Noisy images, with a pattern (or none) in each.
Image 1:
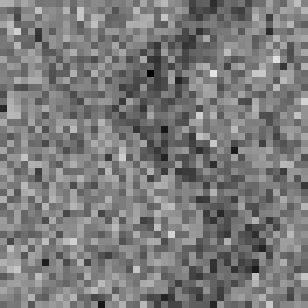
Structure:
a wavy band
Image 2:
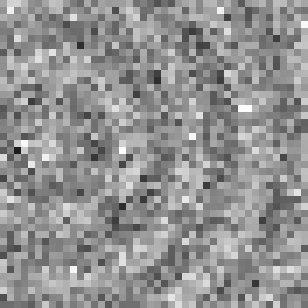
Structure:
rings round one point
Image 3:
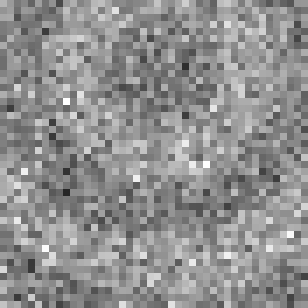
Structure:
rings round one point
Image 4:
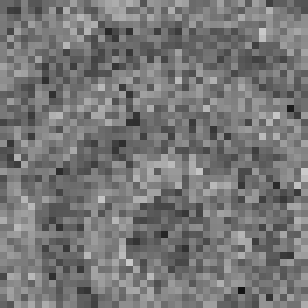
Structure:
rings round one point
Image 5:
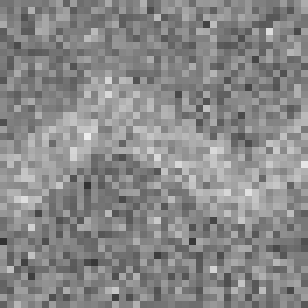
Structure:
a wavy band
